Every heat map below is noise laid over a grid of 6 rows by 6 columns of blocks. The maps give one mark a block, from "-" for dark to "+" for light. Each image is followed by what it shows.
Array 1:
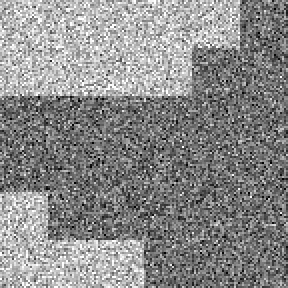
+++++-
++++--
------
------
+-----
+++---
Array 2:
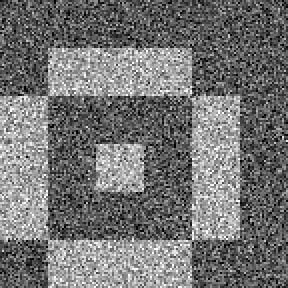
------
-+++--
+---+-
+-+-+-
+---+-
-+++--
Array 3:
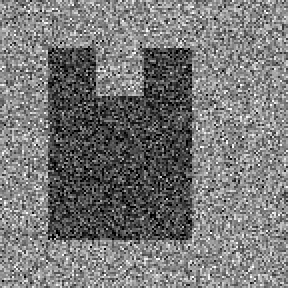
++++++
+-+-++
+---++
+---++
+---++
++++++
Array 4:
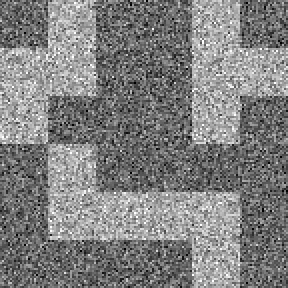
-+--+-
++--++
+---+-
-+----
-++++-
----+-
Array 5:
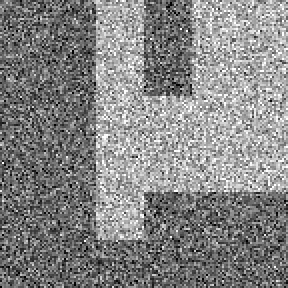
--+-++
--+-++
--++++
--++++
--+---
------
